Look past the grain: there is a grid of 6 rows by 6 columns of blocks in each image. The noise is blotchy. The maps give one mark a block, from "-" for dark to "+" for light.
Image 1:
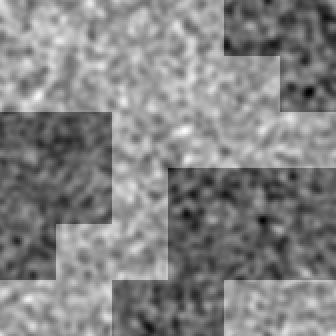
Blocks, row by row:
+ + + + - -
+ + + + + -
- - + + + +
- - + - - -
- + + - - -
+ + - - + +
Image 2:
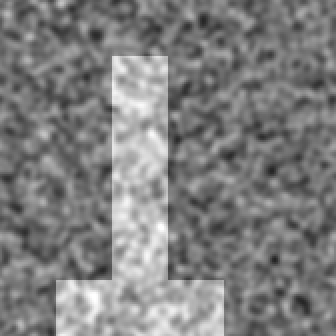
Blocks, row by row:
- - - - - -
- - + - - -
- - + - - -
- - + - - -
- - + - - -
- + + + - -
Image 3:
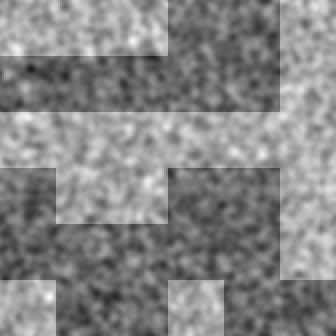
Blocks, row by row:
+ + + - - +
- - - - - +
+ + + + + +
- + + - - +
- - - - - +
+ - - + - -
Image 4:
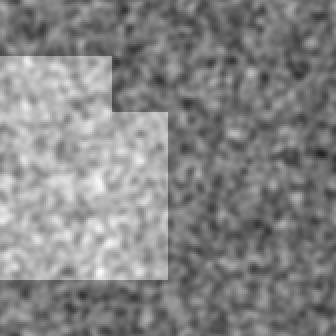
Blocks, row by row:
- - - - - -
+ + - - - -
+ + + - - -
+ + + - - -
+ + + - - -
- - - - - -
